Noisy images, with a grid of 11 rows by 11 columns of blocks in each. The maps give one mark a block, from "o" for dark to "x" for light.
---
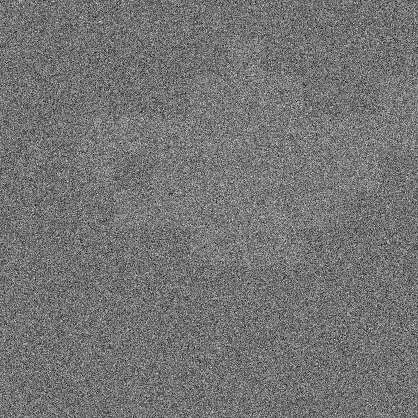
o o o o o o o o o o o
o o o o o o x o o o o
o o o o o x x x o o x
o o x x x x x x x x x
o o x o x x x x x x o
o o o x x x x x x o o
o o o o o x x x o o o
o o o o o o o o o o o
o o o o o o o o o o o
o o o o o o o o o o o
o o o o o o o o o o o
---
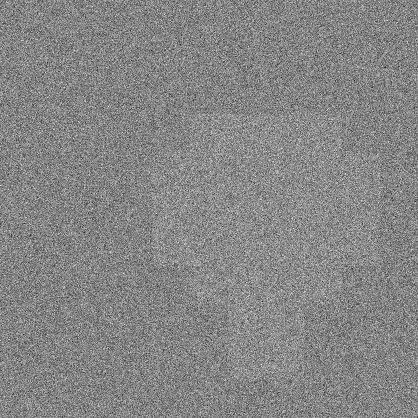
o o o o o o o o o o o
o o o o o o o o o o o
o o o o o o o o o o o
o o o o o x x x x o o
o o o o x x x x x x o
o o o o x x x x x x o
o o o o x x x x x x o
o o o o o x x x x o o
o o o o o o x x o o o
o o o o o o x x o o o
o o o o o o o o o o o
